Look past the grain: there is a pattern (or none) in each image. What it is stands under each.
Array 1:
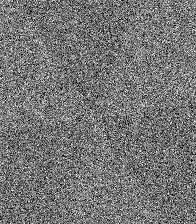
spokes from one point
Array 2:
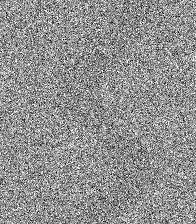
a wavy band
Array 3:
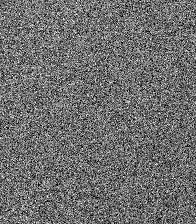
a smooth slope
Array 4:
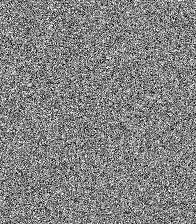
only noise
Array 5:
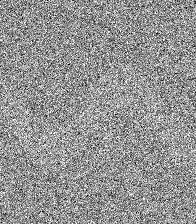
a wavy band
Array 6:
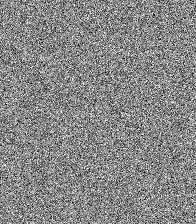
only noise
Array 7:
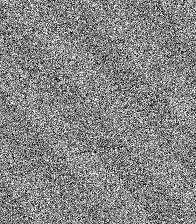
diagonal stripes
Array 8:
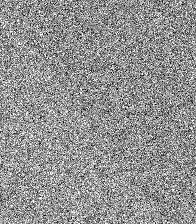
a sharp edge
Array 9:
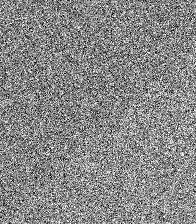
a sharp edge
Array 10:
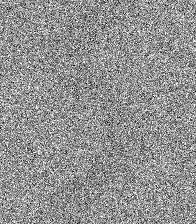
a wavy band
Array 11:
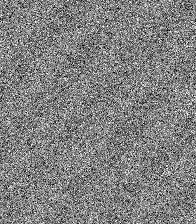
diagonal stripes
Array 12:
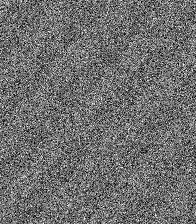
diagonal stripes
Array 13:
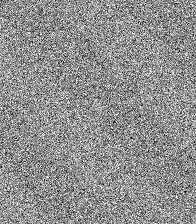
diagonal stripes
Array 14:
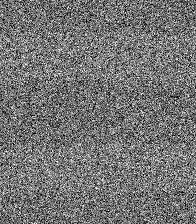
horizontal stripes
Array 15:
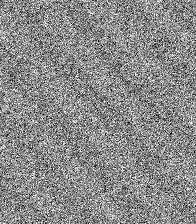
diagonal stripes
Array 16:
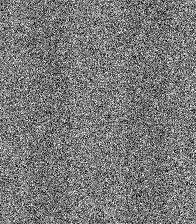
vertical stripes
